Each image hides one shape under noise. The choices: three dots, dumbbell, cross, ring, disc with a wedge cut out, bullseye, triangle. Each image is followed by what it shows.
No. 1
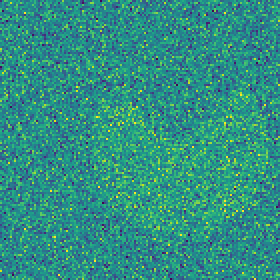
disc with a wedge cut out
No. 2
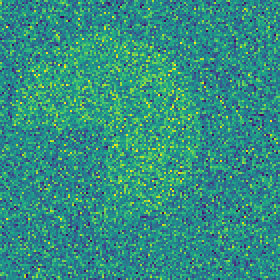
disc with a wedge cut out
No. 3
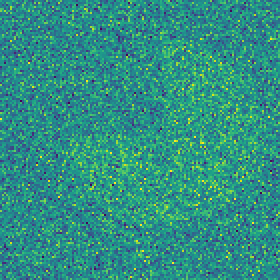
disc with a wedge cut out
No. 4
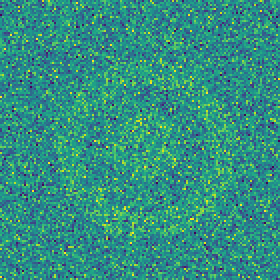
bullseye
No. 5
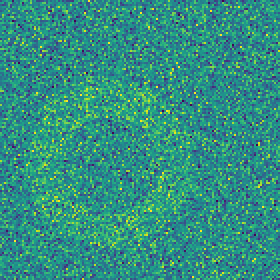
ring
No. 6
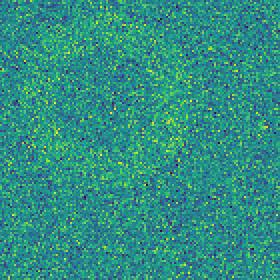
ring
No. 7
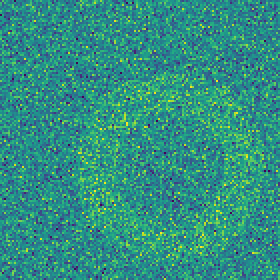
ring
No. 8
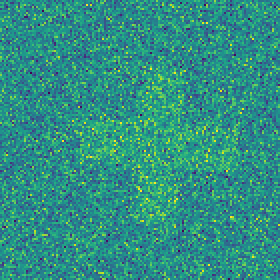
cross
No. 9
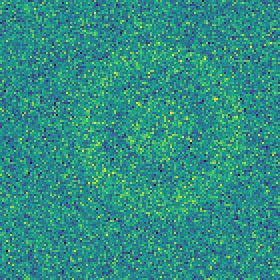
bullseye
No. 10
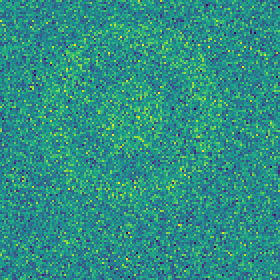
bullseye
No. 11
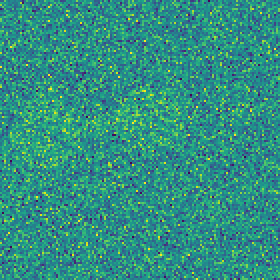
dumbbell
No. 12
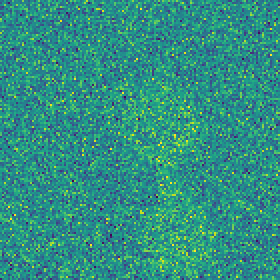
dumbbell
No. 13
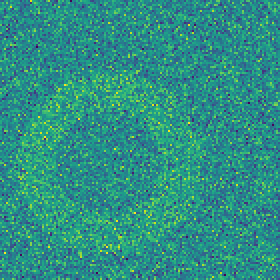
ring
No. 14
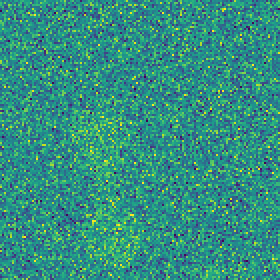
dumbbell
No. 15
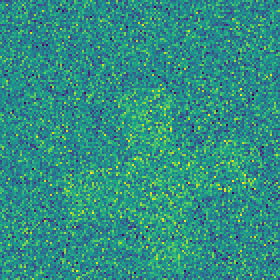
cross
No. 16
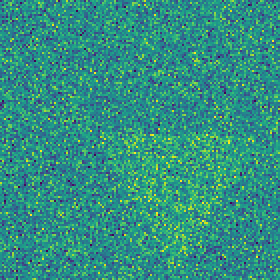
triangle
